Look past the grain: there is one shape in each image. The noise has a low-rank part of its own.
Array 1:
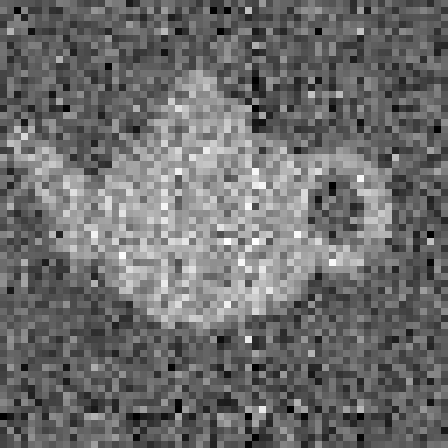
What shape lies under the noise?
teapot
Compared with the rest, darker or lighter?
lighter
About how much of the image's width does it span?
nearly all
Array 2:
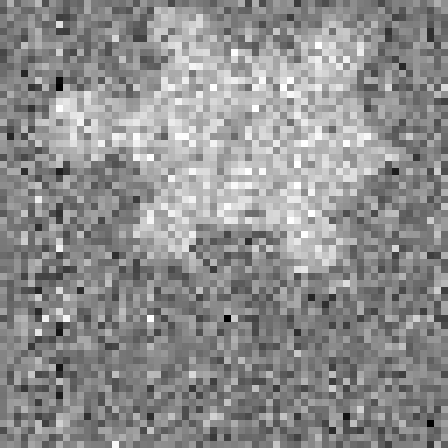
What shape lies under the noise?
turtle
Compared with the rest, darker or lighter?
lighter
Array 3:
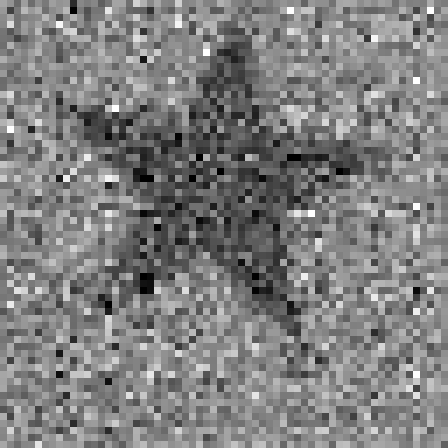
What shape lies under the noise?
star
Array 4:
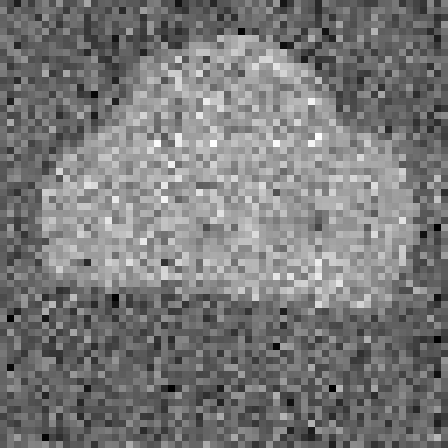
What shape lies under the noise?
cloud
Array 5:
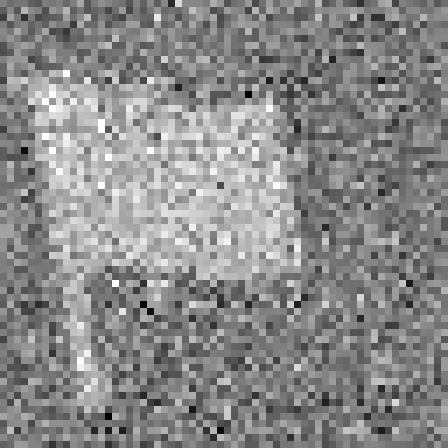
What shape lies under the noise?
flag
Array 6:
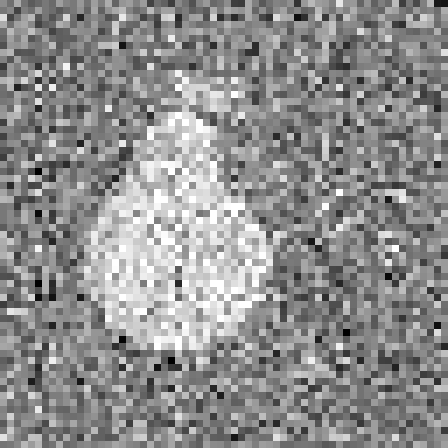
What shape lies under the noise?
pear
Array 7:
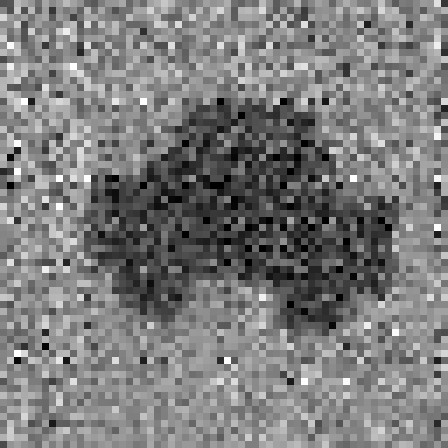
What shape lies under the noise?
car
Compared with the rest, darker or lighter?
darker
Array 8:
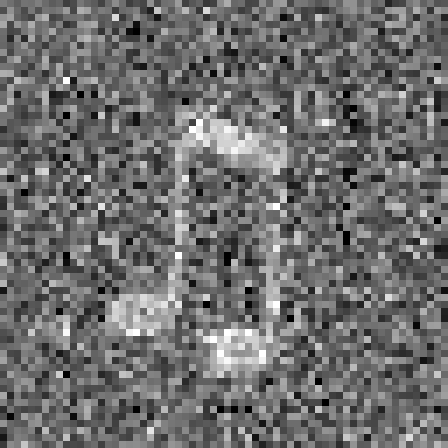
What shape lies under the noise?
pair of musical notes
